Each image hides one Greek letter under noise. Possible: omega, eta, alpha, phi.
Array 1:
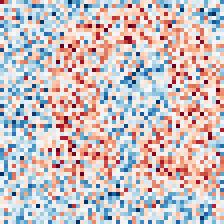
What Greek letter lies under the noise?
omega
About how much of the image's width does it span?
nearly all
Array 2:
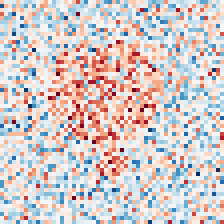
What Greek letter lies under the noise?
phi
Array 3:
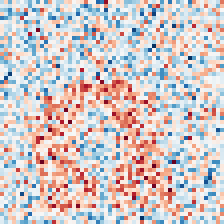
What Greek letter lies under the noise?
omega
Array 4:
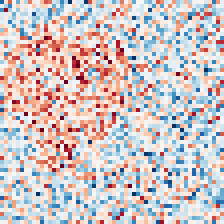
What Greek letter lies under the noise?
phi
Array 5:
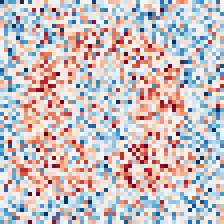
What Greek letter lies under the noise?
omega
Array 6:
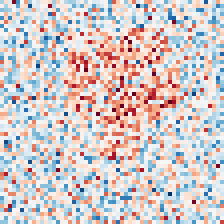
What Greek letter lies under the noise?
phi
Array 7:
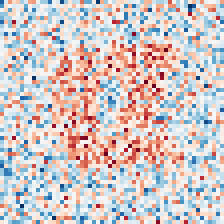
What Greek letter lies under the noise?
alpha
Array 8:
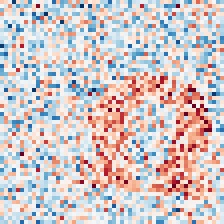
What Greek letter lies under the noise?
omega
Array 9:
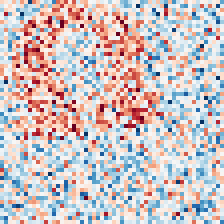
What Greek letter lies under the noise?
omega
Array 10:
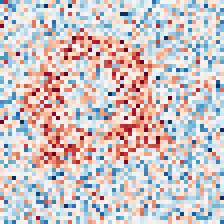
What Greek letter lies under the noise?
omega
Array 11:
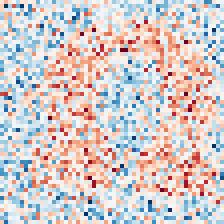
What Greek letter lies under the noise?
omega
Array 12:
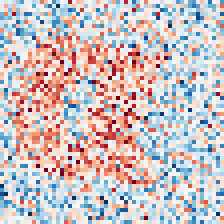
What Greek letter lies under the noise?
alpha
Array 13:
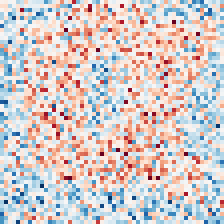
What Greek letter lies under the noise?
alpha
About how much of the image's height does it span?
nearly all
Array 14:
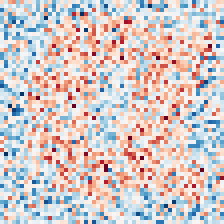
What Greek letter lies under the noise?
alpha
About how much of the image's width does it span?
nearly all
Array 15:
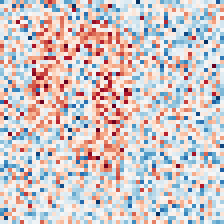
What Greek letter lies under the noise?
eta
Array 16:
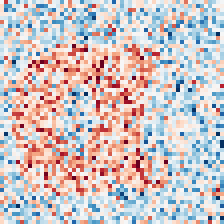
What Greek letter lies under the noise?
alpha
